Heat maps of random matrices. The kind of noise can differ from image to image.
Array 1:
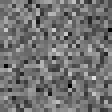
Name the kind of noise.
independent entries
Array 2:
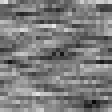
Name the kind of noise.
streaked along the rows
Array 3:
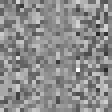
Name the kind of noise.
columns of uneven size
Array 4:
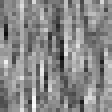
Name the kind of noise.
streaked along the columns
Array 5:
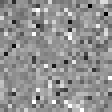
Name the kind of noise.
heavy tails
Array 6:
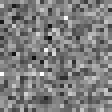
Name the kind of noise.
independent entries
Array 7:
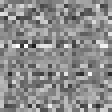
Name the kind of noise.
rows of uneven size
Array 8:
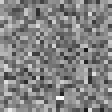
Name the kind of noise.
low rank plus noise
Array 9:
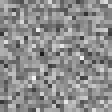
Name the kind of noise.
independent entries
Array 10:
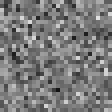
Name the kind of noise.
independent entries
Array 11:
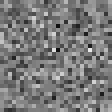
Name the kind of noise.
independent entries
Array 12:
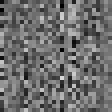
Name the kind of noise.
columns of uneven size
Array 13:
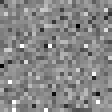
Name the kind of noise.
heavy tails
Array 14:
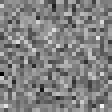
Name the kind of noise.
independent entries
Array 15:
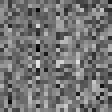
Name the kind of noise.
columns of uneven size
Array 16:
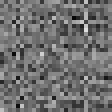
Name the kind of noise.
low rank plus noise
